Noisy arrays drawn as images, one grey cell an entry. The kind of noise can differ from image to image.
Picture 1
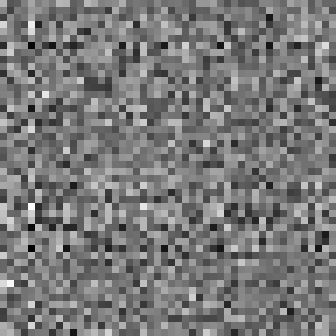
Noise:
low rank plus noise
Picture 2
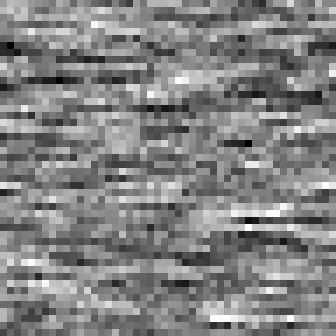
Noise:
streaked along the rows
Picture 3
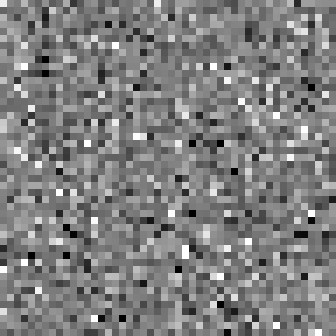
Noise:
heavy tails
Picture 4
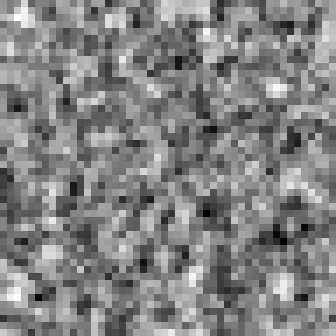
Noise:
blotchy
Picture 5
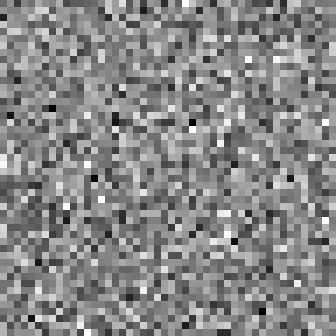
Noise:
independent entries
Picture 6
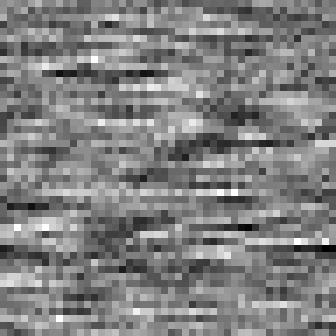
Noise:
streaked along the rows
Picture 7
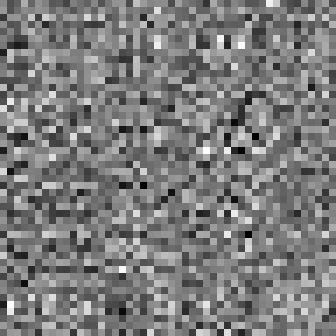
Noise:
low rank plus noise
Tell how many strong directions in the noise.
two
